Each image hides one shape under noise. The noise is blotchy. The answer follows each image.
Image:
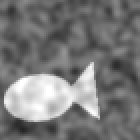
fish
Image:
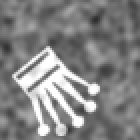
chess queen
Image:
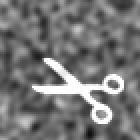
pair of scissors
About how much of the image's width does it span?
two thirds
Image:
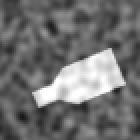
bottle
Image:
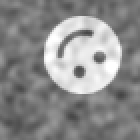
smiling face
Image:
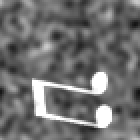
pair of musical notes
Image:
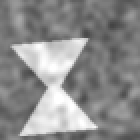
bow tie
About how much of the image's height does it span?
two thirds
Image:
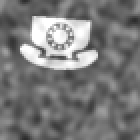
telephone
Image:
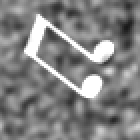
pair of musical notes
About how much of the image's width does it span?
two thirds
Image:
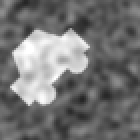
car
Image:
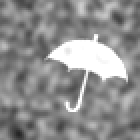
umbrella
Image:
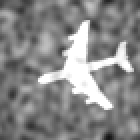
airplane
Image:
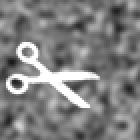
pair of scissors
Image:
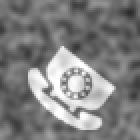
telephone
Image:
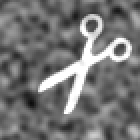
pair of scissors
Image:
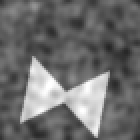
bow tie
